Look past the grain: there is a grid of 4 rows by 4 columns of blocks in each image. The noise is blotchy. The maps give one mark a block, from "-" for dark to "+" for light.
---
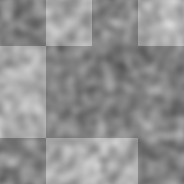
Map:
- + - +
+ - - -
+ - - -
- + + -
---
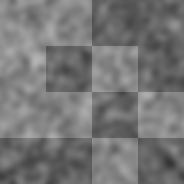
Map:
+ + - -
+ - + -
+ + - +
- - + -
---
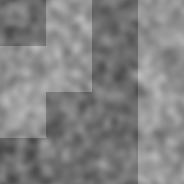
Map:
- + - +
+ + - +
+ - - +
- - - +
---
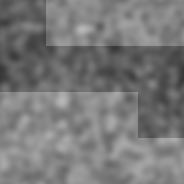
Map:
- + + +
- - - -
+ + + -
+ + + +
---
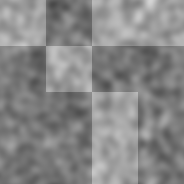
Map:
+ - + +
- + - -
- - + -
- - + -
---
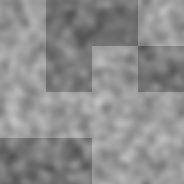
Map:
+ - - +
+ - + -
+ + + +
- - + +
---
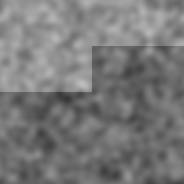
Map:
+ + + +
+ + - -
- - - -
- - - -
